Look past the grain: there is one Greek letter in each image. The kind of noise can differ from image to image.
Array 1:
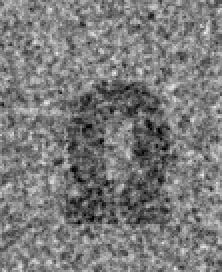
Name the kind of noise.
blotchy
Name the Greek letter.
omega
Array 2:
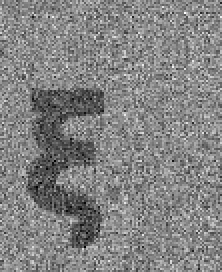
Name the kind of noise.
low rank plus noise
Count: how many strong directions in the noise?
five to eight
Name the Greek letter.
xi
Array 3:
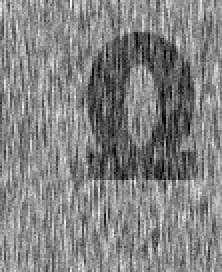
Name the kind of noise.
streaked along the columns
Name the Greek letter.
omega
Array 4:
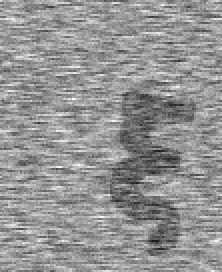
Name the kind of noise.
streaked along the rows
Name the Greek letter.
xi
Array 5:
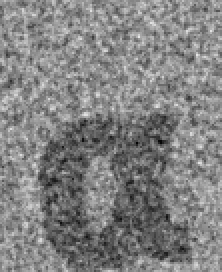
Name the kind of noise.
blotchy
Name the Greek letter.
alpha
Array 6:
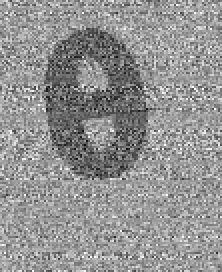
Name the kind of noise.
rows of uneven size
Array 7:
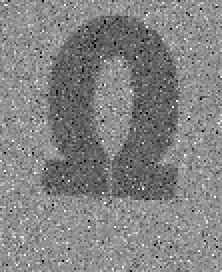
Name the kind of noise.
heavy tails
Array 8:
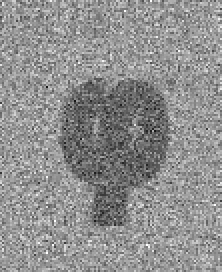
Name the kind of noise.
low rank plus noise
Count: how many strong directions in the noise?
five to eight
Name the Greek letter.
phi
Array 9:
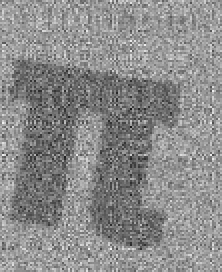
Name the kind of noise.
low rank plus noise
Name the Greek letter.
pi
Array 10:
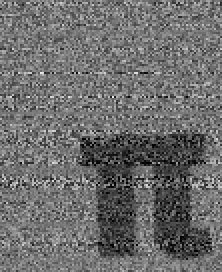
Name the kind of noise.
rows of uneven size
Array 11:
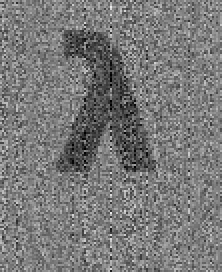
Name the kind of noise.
columns of uneven size
